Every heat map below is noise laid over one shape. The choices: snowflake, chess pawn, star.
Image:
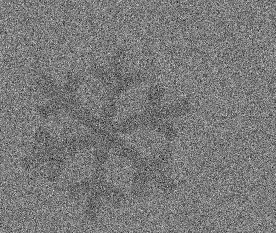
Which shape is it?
snowflake
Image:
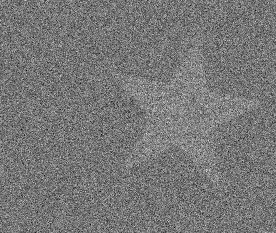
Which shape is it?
star
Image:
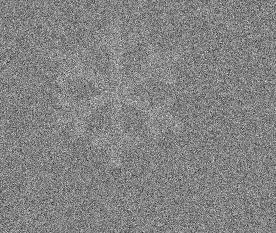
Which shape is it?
snowflake
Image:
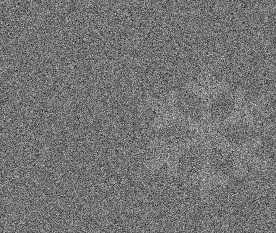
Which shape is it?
snowflake
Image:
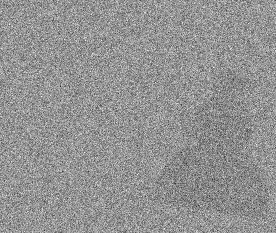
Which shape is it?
chess pawn
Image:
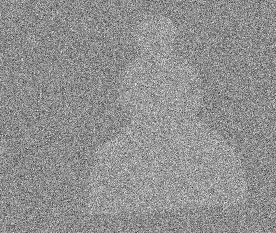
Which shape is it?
chess pawn
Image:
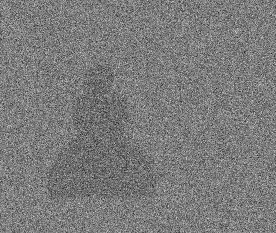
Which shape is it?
chess pawn
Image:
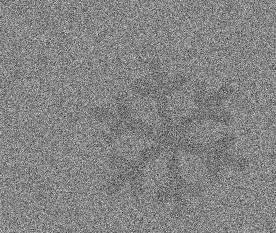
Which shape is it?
snowflake
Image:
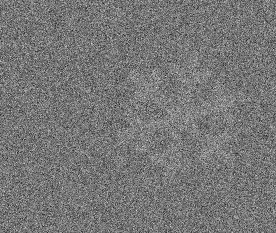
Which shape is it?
snowflake
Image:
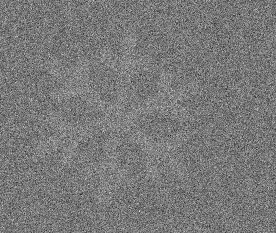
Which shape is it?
snowflake
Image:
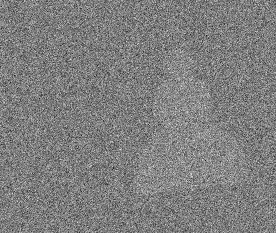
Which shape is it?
chess pawn
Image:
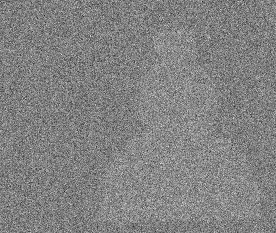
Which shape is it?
chess pawn
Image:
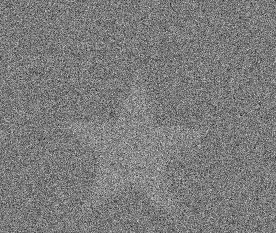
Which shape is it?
star
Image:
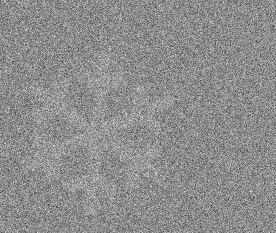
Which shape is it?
snowflake
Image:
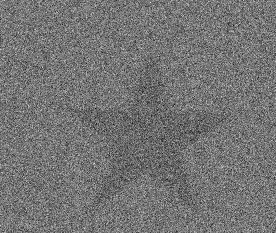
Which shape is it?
star
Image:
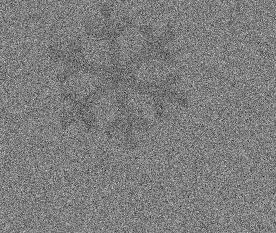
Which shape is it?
snowflake
